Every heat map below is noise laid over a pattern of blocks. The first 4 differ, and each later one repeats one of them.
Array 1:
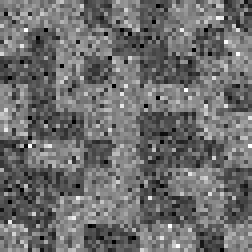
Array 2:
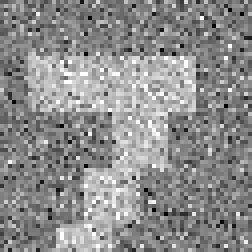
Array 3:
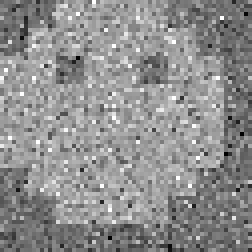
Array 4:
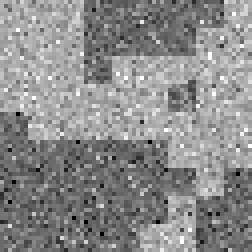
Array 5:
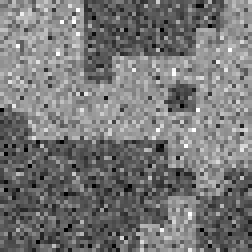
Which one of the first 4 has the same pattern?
4
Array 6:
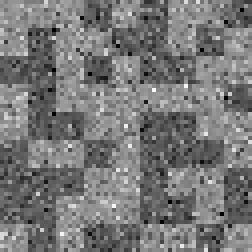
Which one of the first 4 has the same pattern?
1
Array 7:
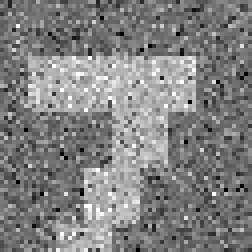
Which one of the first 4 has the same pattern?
2
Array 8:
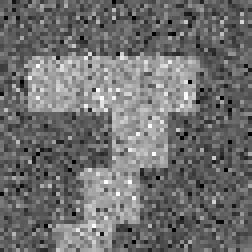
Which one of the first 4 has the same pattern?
2
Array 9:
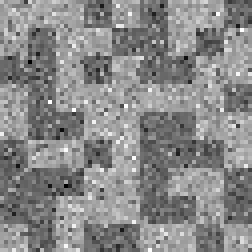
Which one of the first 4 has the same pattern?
1
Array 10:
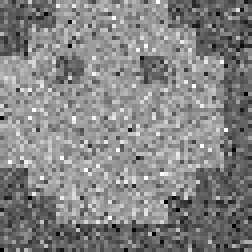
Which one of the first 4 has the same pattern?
3
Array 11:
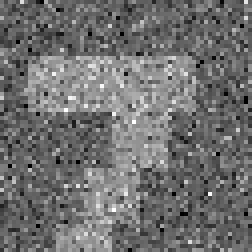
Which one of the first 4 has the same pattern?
2
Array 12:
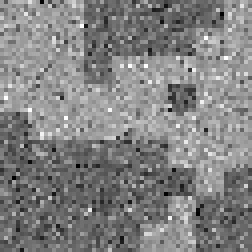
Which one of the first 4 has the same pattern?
4
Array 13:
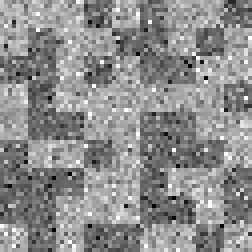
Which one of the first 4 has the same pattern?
1
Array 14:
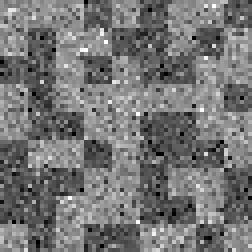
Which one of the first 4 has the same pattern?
1
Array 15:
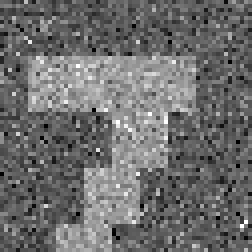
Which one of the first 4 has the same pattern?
2
